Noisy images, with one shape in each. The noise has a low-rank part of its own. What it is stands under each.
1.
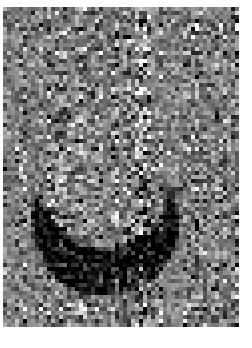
dark crescent
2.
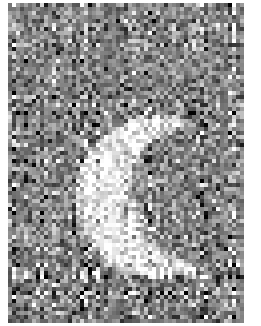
light crescent
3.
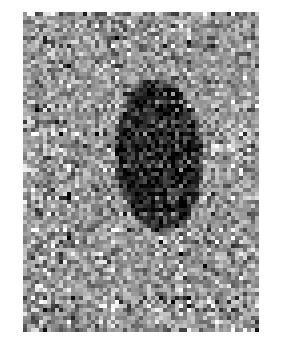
dark ellipse
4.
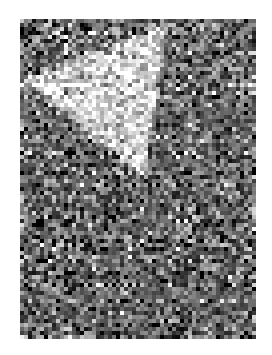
light triangle
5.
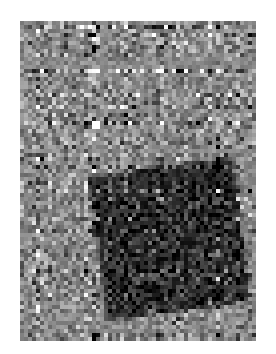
dark square
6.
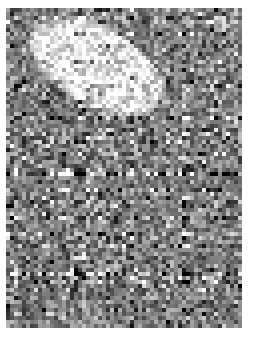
light ellipse
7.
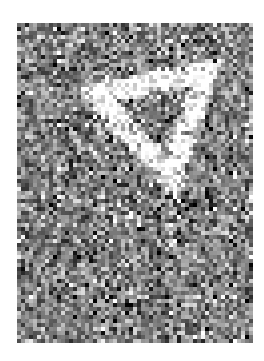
light triangle frame
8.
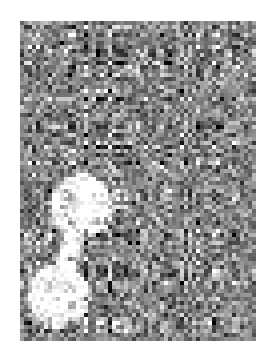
light dumbbell
